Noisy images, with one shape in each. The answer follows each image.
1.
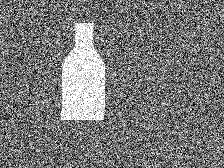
bottle
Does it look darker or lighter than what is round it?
lighter
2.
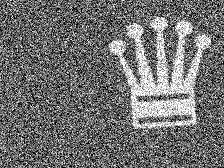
chess queen
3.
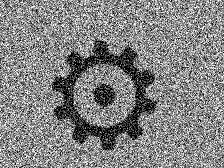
gear
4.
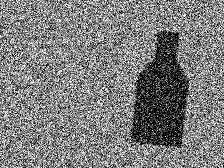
bottle
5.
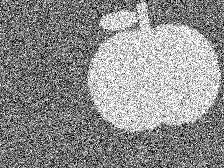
apple
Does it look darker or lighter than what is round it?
lighter
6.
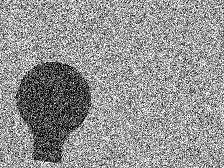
light bulb
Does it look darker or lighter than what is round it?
darker
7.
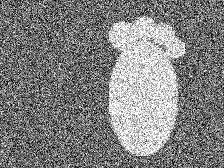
footprint
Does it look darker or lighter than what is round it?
lighter
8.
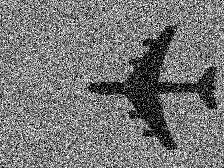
airplane
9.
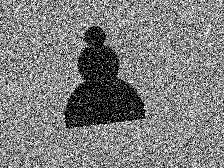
chess pawn
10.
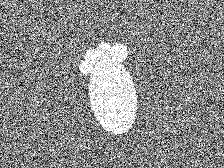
footprint
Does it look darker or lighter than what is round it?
lighter
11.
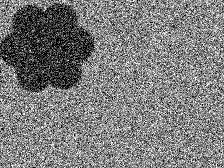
flower
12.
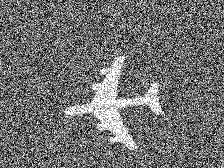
airplane
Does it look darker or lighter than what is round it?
lighter
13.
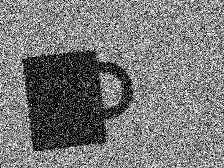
cup
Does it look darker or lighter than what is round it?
darker
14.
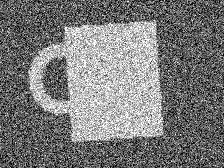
cup
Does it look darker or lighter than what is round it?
lighter
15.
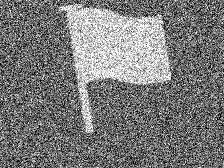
flag
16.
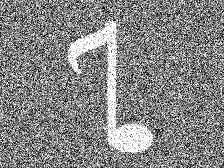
musical note
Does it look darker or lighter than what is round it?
lighter
